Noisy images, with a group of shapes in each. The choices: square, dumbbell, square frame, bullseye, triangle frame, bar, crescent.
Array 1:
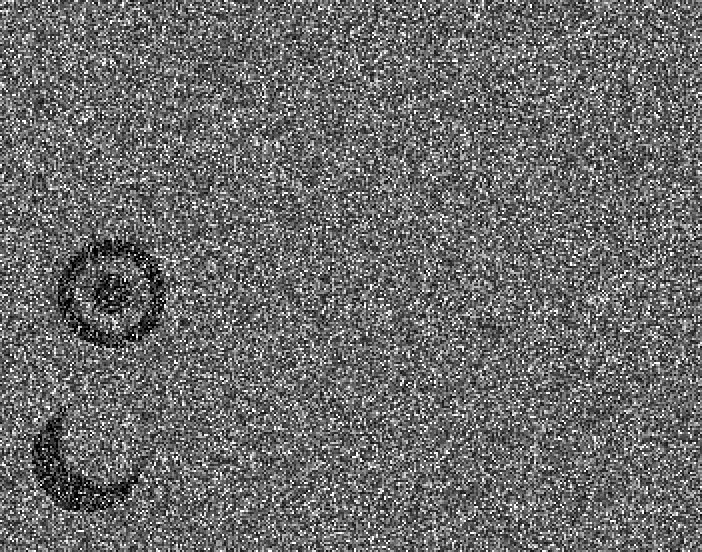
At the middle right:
nothing
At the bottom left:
crescent
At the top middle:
nothing
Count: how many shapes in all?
2
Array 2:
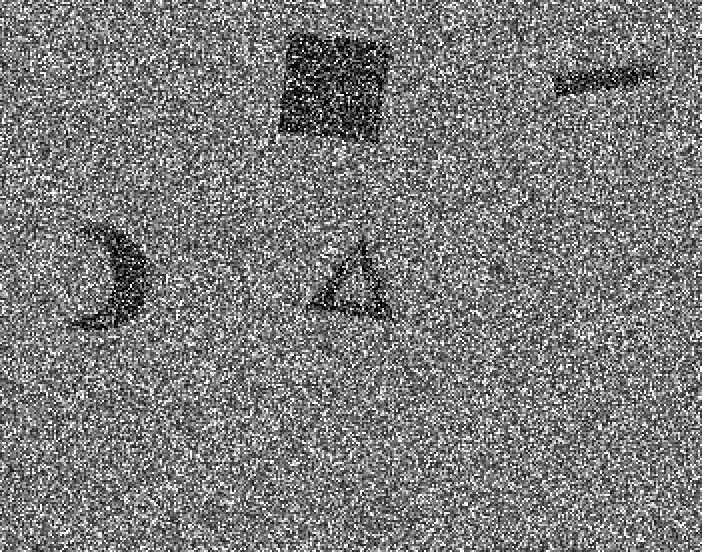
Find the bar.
top right
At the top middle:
square
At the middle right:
nothing
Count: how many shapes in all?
4
